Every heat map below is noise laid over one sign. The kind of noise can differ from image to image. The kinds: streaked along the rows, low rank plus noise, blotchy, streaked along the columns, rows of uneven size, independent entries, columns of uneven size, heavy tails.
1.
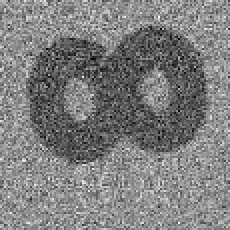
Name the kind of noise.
low rank plus noise
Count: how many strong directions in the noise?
three or four
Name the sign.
infinity sign
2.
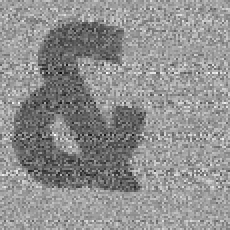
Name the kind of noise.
rows of uneven size
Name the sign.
ampersand
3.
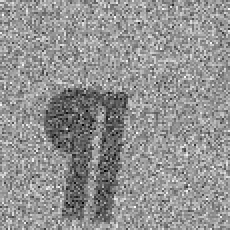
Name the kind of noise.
independent entries
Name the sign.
pilcrow
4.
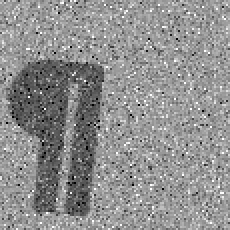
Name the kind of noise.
heavy tails
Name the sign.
pilcrow
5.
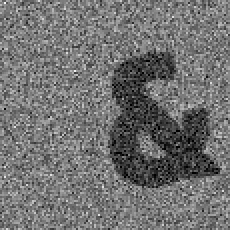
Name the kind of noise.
independent entries
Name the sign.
ampersand
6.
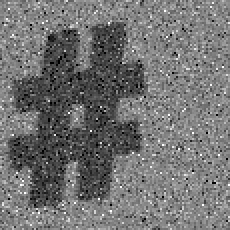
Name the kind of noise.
heavy tails
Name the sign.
hash sign
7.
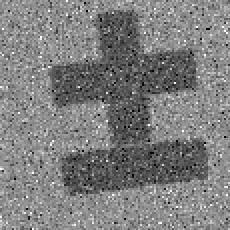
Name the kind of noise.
heavy tails
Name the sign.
plus-minus sign
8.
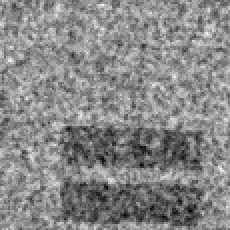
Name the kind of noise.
blotchy
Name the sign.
equals sign
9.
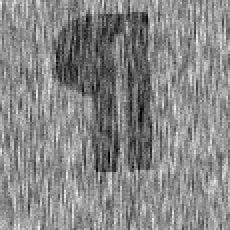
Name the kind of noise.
streaked along the columns
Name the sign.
pilcrow
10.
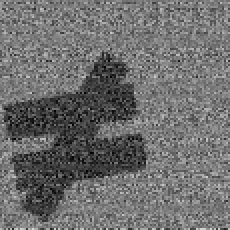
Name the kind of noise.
rows of uneven size
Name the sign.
not-equal sign
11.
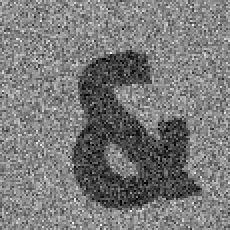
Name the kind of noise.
independent entries
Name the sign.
ampersand
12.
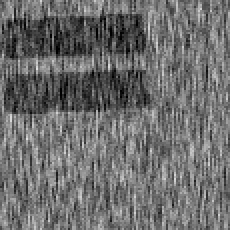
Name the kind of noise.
streaked along the columns
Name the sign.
equals sign
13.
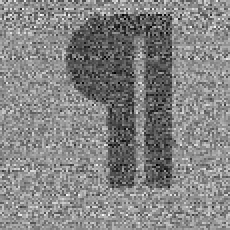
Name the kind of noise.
rows of uneven size
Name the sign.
pilcrow
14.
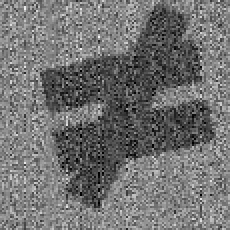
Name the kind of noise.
columns of uneven size
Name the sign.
not-equal sign
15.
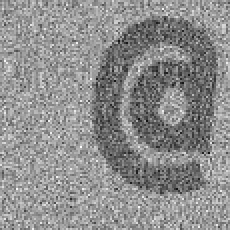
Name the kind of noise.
low rank plus noise
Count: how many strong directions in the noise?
five to eight
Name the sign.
at sign
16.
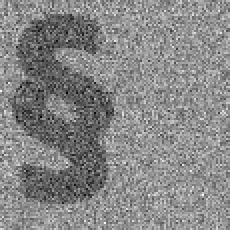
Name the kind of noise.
low rank plus noise
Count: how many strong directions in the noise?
five to eight
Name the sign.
section sign
